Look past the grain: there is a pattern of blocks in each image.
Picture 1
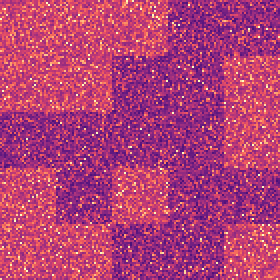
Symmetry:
no symmetry
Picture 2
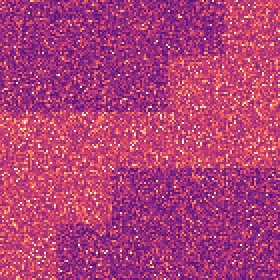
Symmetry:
the same after a half turn
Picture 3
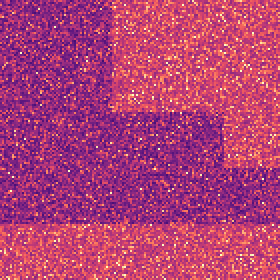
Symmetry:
no symmetry
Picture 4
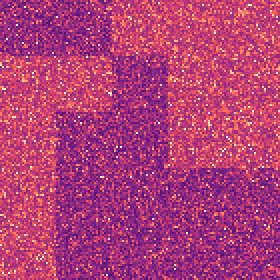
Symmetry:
no symmetry
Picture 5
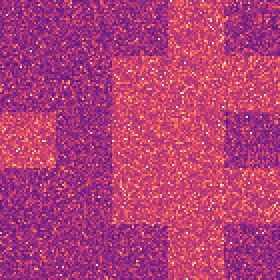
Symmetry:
top and bottom mirror each other
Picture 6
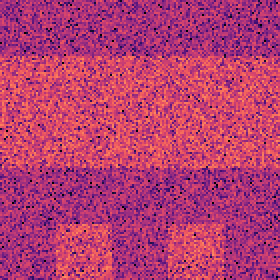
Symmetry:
left and right mirror each other
